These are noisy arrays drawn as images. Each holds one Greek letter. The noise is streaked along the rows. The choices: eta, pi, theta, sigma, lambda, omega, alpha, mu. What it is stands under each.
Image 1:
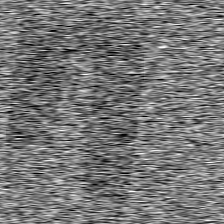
eta
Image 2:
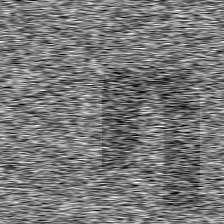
eta
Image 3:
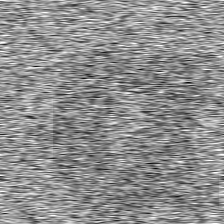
alpha
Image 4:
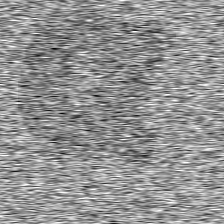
alpha
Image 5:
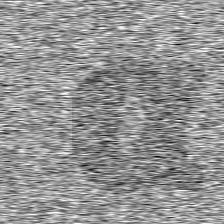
alpha
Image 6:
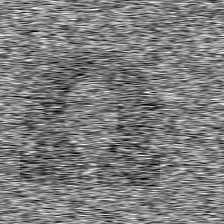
omega
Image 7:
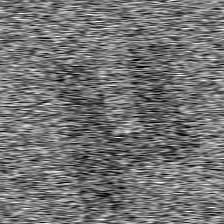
mu
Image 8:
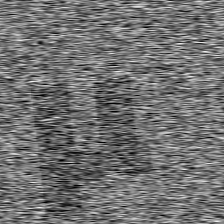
mu
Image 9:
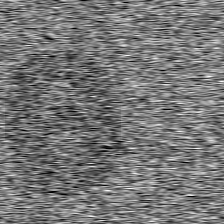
theta
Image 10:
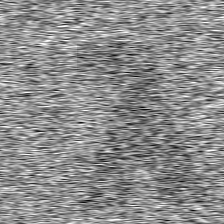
lambda
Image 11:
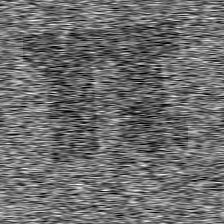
pi
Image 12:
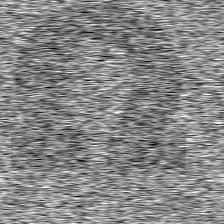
omega
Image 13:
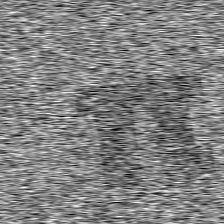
pi
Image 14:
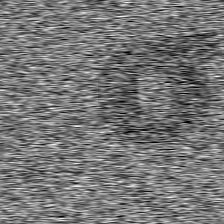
sigma
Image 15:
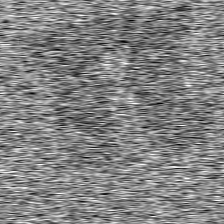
pi
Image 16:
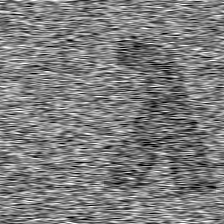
lambda
